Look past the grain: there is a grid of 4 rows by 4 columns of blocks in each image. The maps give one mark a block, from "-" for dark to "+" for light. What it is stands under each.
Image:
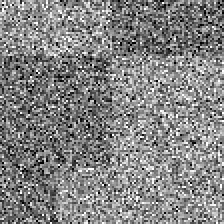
+ + - -
- - + +
- - + +
- + + +
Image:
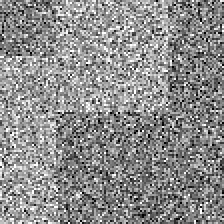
- + + -
+ + + -
+ - - -
+ - - -
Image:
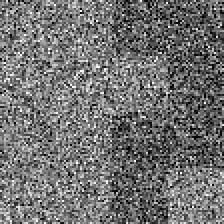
+ + - -
+ + + -
+ + - -
+ + - +
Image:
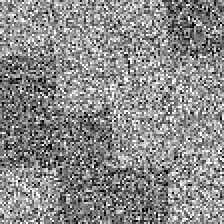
+ + + -
- + + +
- - + +
+ - - +
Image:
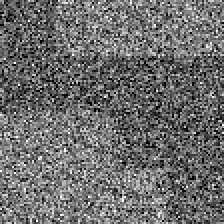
- + + +
- - - -
+ + - -
+ + + -
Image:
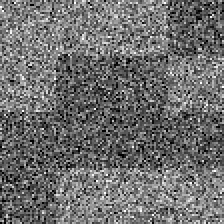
+ + + -
+ - - +
- - - -
- + + +
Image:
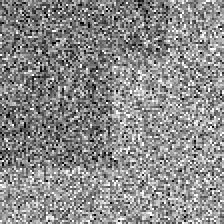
- - - +
- - + +
- - + +
+ + + +
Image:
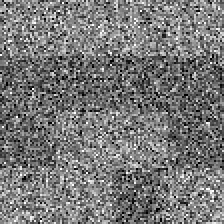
+ + + +
- - - -
- + + -
+ + - +
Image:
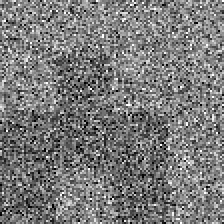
+ + + +
+ - + +
- - - +
- + - +
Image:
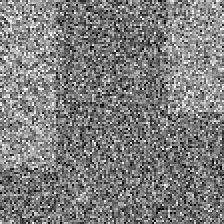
+ - - +
+ - - +
+ - - -
- - - -
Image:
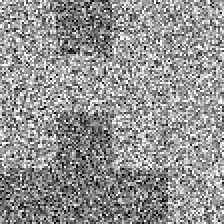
+ - + +
+ + + +
+ - + +
- - - +
